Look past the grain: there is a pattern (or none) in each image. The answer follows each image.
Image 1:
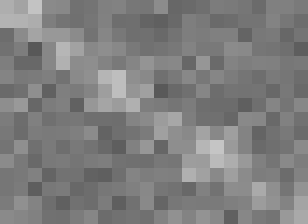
blocks along the diagonal
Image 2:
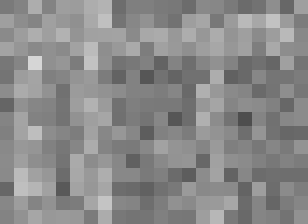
bands of rows crossing bands of columns
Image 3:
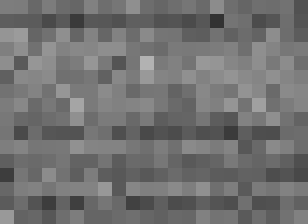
bands of rows
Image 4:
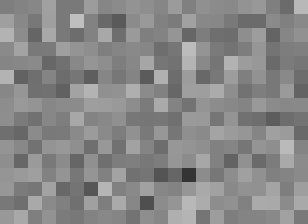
only noise
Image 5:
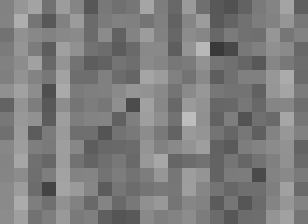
bands of columns
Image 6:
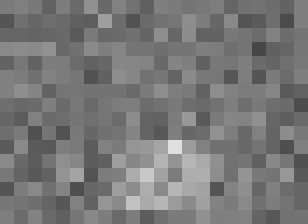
one block
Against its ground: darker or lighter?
lighter
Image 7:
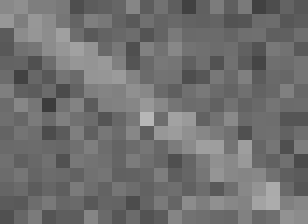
a diagonal band
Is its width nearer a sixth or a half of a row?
a sixth
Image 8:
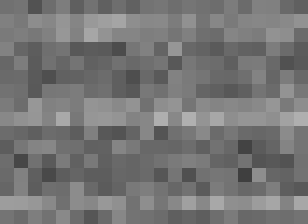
bands of rows
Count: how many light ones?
3
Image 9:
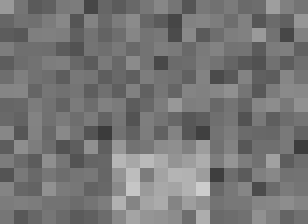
one block
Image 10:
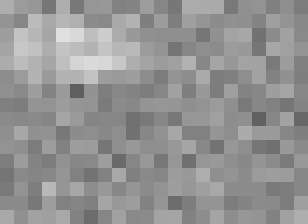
one block
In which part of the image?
top left
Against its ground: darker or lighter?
lighter
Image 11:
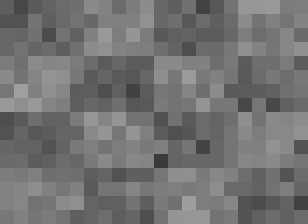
a checkerboard
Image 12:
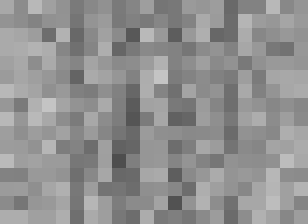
bands of columns
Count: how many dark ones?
4
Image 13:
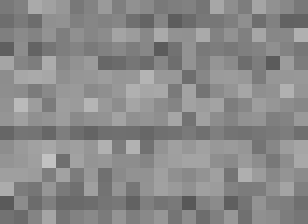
bands of rows
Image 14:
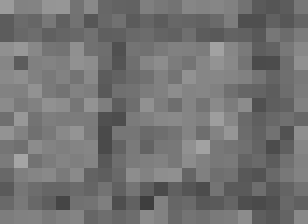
bands of rows crossing bands of columns
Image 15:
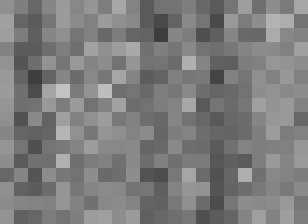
bands of columns
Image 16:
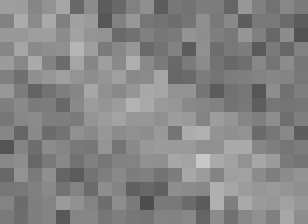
a diagonal band
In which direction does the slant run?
top left to bottom right
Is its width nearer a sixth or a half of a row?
a half
